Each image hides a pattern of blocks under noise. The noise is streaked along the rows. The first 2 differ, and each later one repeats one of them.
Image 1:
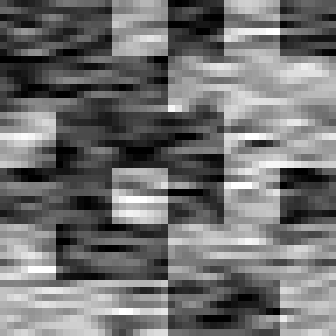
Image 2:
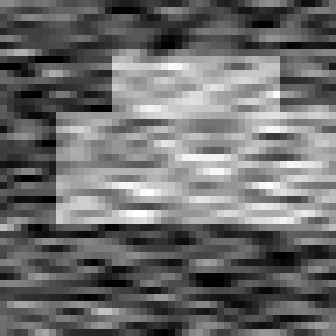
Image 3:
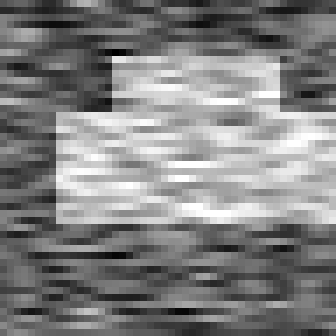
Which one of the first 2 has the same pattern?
2
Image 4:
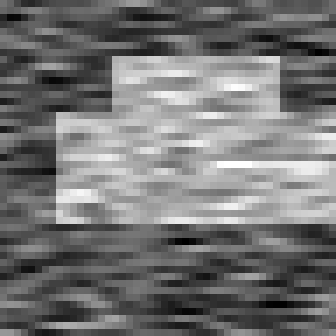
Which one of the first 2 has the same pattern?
2
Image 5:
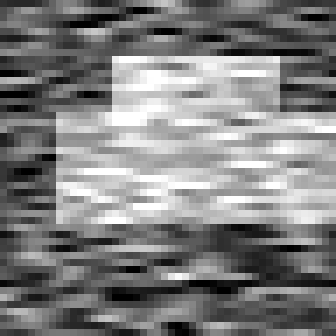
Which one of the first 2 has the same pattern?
2
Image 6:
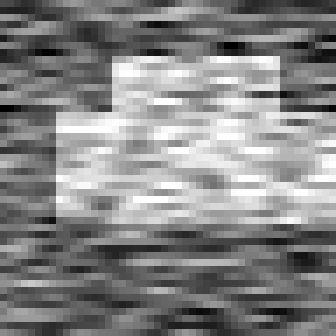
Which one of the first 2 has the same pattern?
2
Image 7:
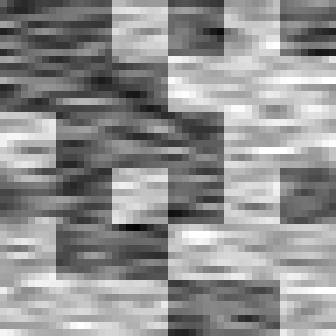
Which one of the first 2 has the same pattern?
1
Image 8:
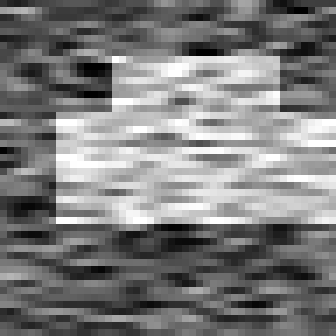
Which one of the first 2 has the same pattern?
2
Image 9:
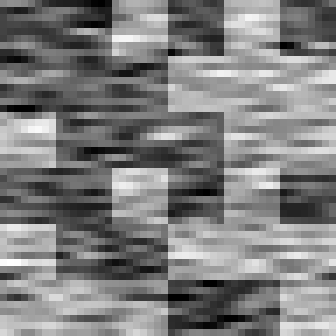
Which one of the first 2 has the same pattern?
1
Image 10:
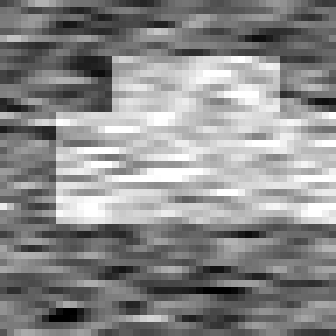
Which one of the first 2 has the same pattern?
2
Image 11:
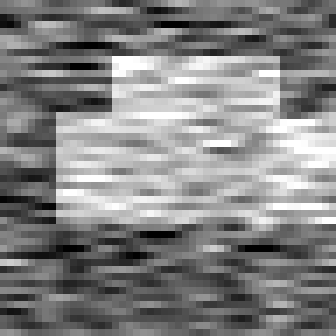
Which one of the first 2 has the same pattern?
2
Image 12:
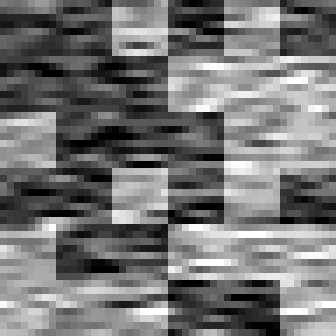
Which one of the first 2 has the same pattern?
1
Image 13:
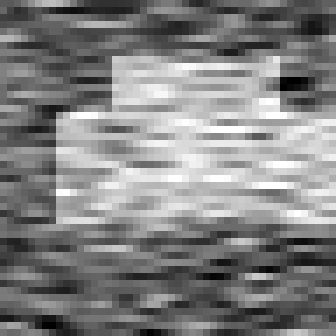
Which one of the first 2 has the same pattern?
2
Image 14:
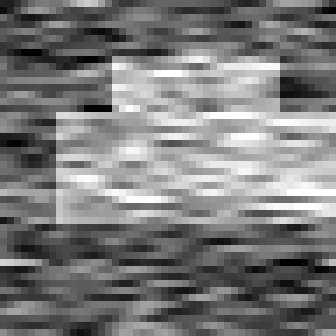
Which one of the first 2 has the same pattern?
2
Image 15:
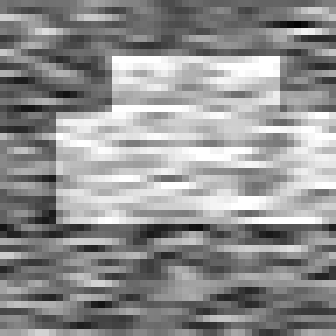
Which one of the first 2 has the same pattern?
2
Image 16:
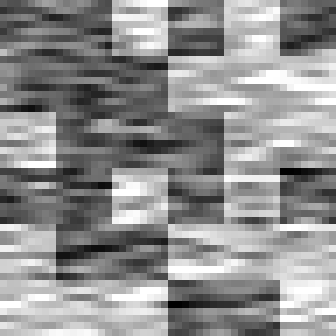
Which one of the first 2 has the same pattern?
1
